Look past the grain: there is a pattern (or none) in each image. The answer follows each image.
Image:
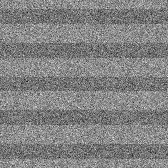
horizontal stripes
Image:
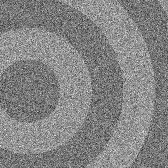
rings round one point
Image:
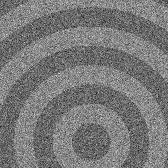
rings round one point
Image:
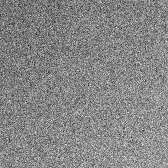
a smooth slope
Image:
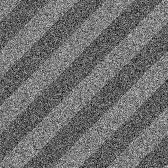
diagonal stripes
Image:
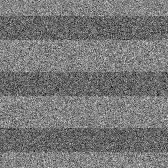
horizontal stripes
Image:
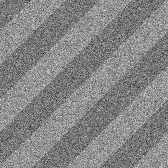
diagonal stripes
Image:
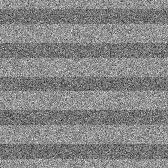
horizontal stripes
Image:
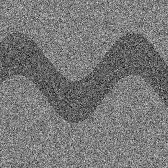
a wavy band
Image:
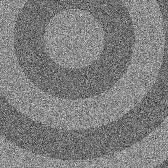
rings round one point
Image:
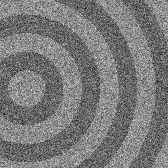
rings round one point
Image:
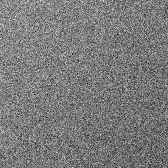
a smooth slope
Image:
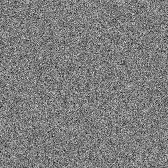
only noise
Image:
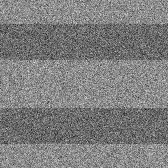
horizontal stripes
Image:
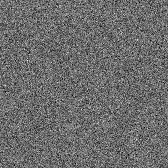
only noise
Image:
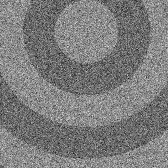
rings round one point
